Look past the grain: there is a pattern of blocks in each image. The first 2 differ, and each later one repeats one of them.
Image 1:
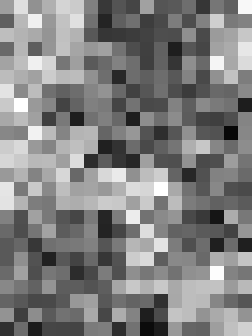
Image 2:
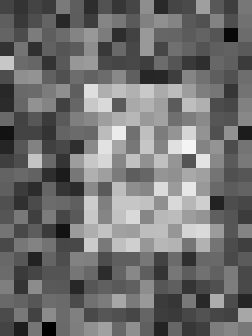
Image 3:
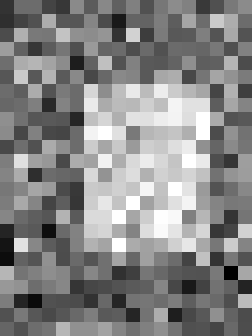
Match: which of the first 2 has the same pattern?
2
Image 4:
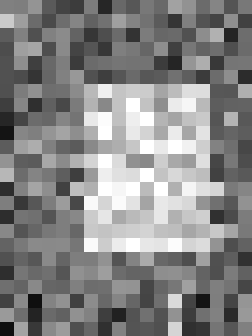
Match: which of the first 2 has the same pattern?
2
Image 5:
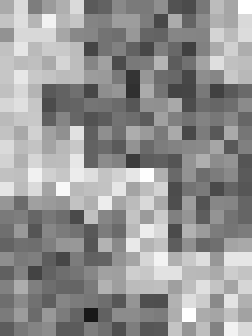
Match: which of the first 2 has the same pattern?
1
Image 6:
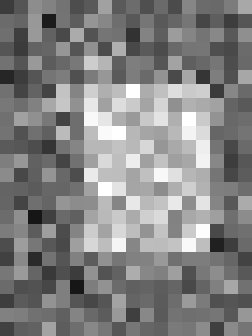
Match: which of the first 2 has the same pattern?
2
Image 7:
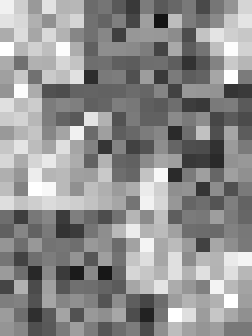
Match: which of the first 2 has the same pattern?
1
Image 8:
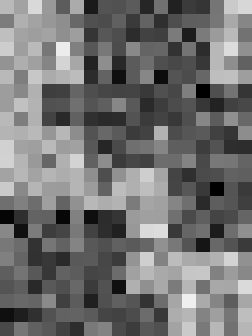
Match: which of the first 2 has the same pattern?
1
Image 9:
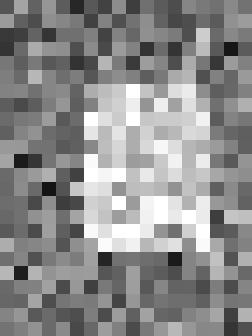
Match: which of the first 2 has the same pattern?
2
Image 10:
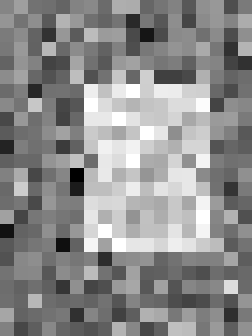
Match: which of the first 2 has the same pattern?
2
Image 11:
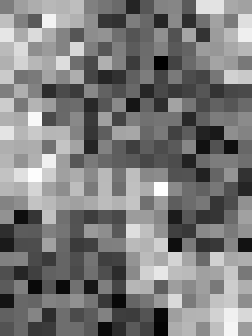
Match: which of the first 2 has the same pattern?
1
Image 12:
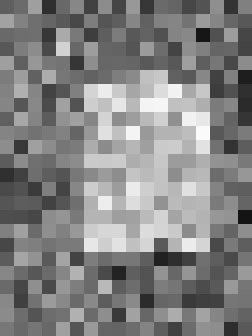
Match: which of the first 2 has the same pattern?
2
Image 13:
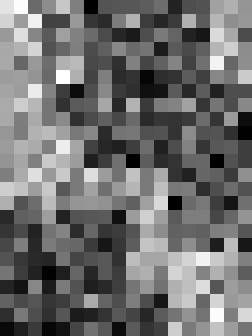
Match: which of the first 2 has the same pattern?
1
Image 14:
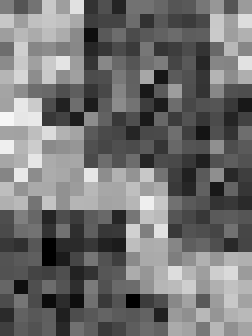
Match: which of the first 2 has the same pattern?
1
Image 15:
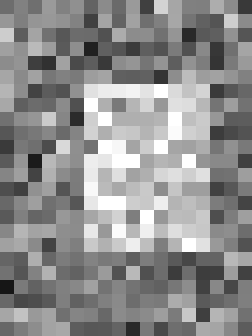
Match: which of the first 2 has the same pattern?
2
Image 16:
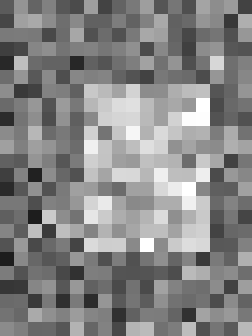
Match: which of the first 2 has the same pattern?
2
